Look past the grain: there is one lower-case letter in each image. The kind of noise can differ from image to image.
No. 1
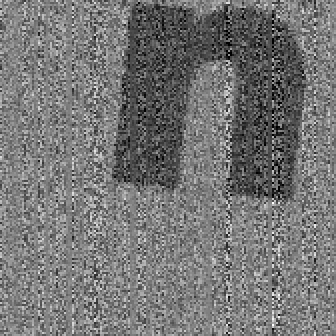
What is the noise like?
columns of uneven size
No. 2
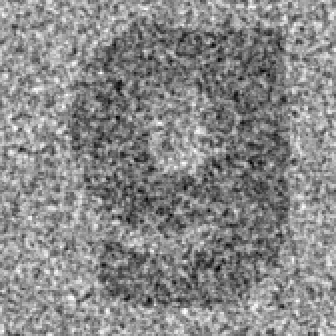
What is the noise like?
blotchy
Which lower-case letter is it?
g
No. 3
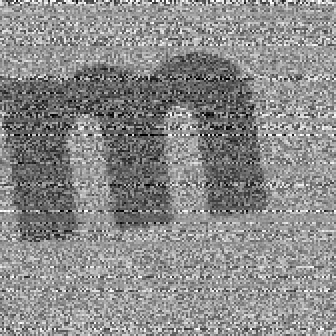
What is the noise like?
rows of uneven size
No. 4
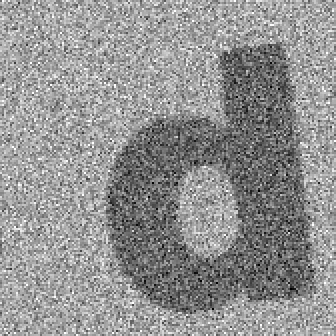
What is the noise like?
independent entries
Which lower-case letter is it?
d
